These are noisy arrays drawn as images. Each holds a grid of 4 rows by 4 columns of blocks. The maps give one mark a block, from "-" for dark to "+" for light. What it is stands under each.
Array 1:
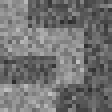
+ - - -
+ + + -
- - + -
+ + - -
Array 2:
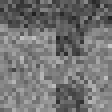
- - - -
+ + - +
+ + + +
+ + - +
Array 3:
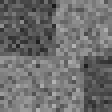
- - + +
- - + +
+ + + -
+ + + -
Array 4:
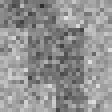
- - + +
+ - - +
+ - - +
+ + - +
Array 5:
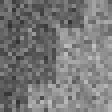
- - - +
- - + +
- - + +
- + + +
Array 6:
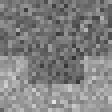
- - - -
- - - -
+ - - +
+ + + +
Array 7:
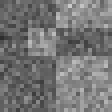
- - + +
- + - -
- - + +
- - + +
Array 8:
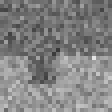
- - - -
- - - -
+ - + +
+ + + +
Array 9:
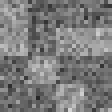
+ - - -
+ - + +
- + - -
- - + -
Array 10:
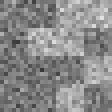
- - + +
- + + -
- - - +
- - + -
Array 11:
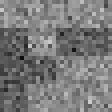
+ + + +
- + - -
- - + +
- + + +
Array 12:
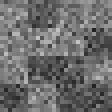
+ - + +
+ + + -
+ - - +
- + - -
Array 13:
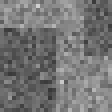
+ + + -
- - + -
- - + +
- - + +
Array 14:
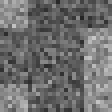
+ - - -
- - - +
- - - +
+ - - +
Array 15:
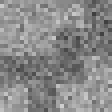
+ + + -
+ + - -
- - - +
+ - + +
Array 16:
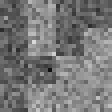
- + - -
- + - +
- - + +
- + + +
